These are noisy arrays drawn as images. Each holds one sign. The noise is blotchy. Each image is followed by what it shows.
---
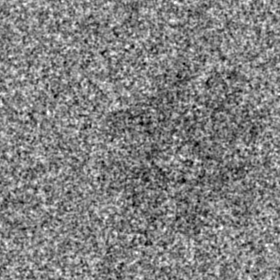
hash sign
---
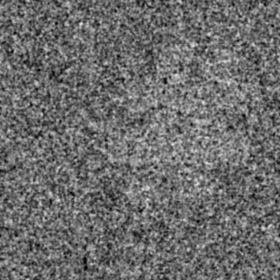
hash sign
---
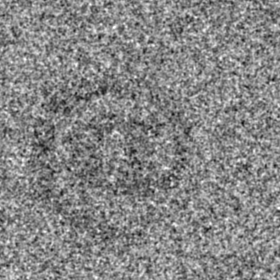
at sign
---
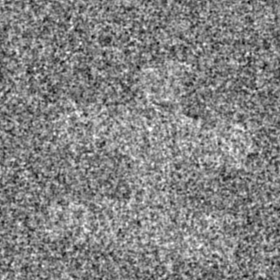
plus-minus sign
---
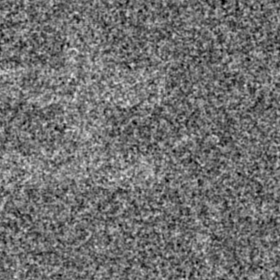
plus-minus sign
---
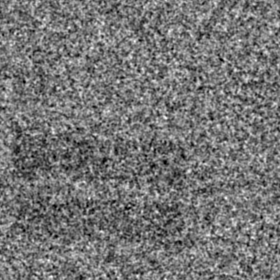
equals sign
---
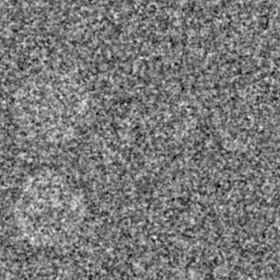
colon
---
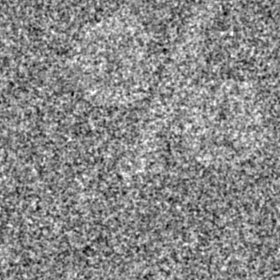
percent sign
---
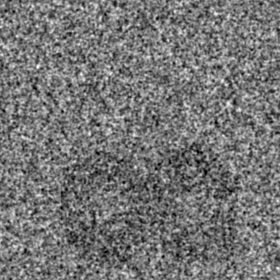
infinity sign
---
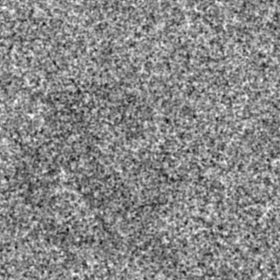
ampersand
